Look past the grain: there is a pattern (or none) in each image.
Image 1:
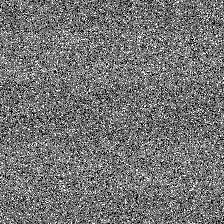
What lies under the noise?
horizontal stripes
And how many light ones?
2
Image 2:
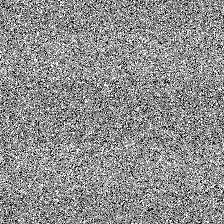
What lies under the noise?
horizontal stripes
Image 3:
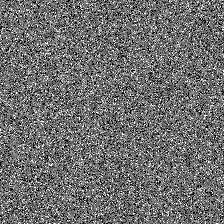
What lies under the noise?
only noise
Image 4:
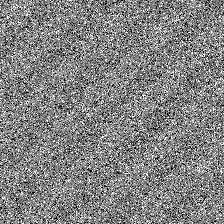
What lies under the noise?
diagonal stripes
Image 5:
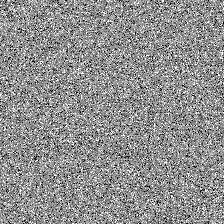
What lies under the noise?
only noise
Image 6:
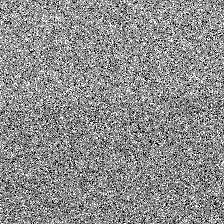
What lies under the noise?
a sharp edge
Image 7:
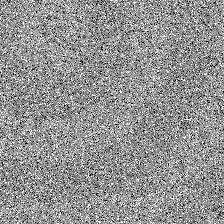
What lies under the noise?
rings round one point
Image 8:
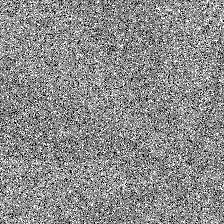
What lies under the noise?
spokes from one point
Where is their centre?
bottom right
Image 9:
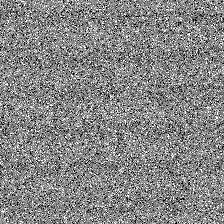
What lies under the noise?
horizontal stripes
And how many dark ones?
6
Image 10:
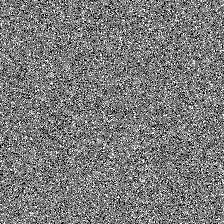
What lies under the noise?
only noise
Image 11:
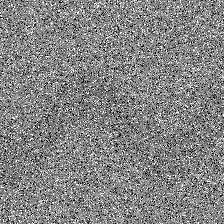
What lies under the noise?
a wavy band
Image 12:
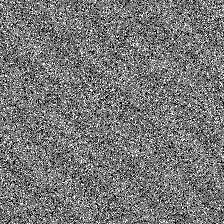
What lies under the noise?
diagonal stripes
